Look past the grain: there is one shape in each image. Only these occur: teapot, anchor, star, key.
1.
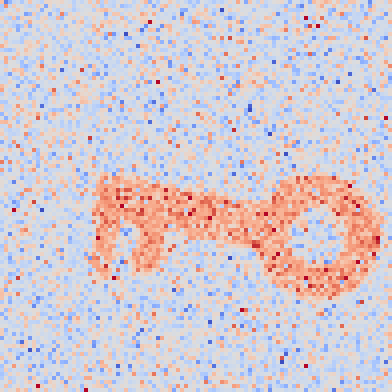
key
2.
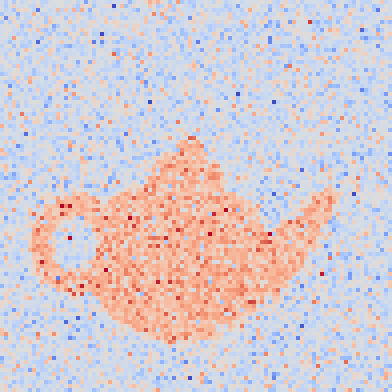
teapot
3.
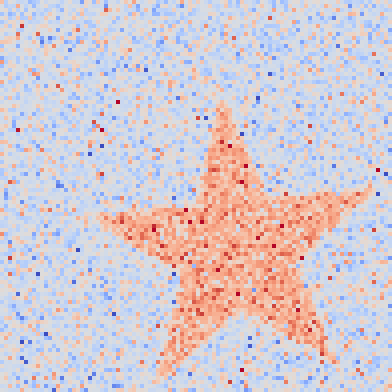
star
